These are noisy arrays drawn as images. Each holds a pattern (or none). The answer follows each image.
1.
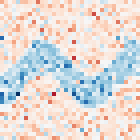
a wavy band
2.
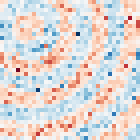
rings round one point
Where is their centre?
top left
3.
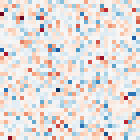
only noise
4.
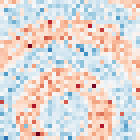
rings round one point
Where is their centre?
bottom middle
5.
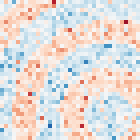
rings round one point
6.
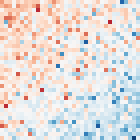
a smooth slope
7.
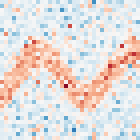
a wavy band
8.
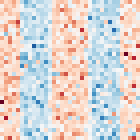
vertical stripes
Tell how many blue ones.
2
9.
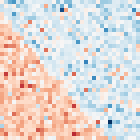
a sharp edge
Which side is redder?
bottom left
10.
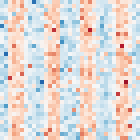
vertical stripes
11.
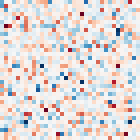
only noise
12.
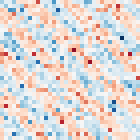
diagonal stripes
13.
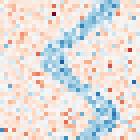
a wavy band
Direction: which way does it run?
top to bottom
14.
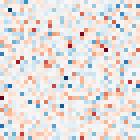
only noise
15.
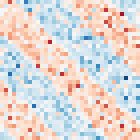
diagonal stripes
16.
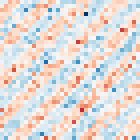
diagonal stripes
